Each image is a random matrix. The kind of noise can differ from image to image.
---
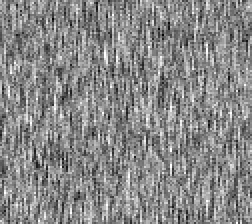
streaked along the columns
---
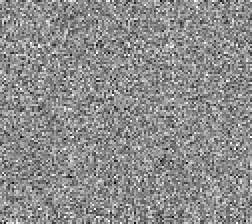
low rank plus noise
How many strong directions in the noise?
two
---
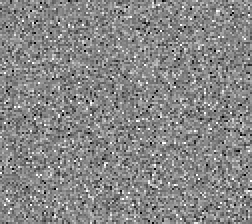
heavy tails
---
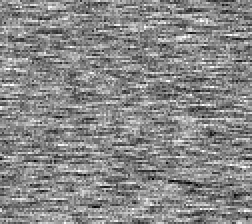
streaked along the rows
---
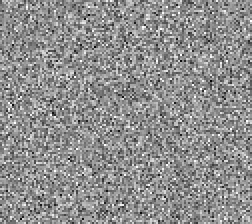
independent entries
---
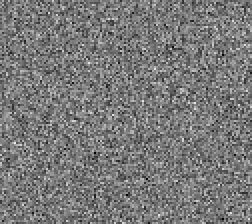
independent entries
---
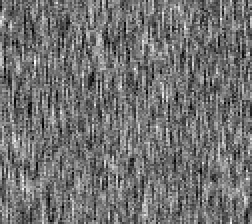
streaked along the columns
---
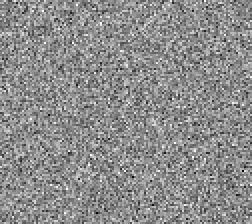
independent entries
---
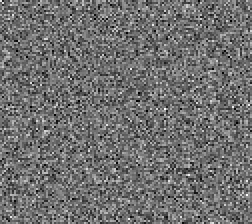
low rank plus noise
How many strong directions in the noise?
five to eight
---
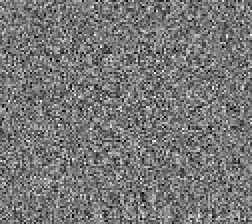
low rank plus noise
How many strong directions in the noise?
two
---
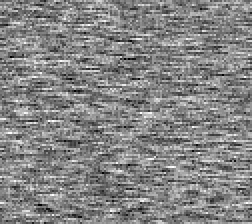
streaked along the rows
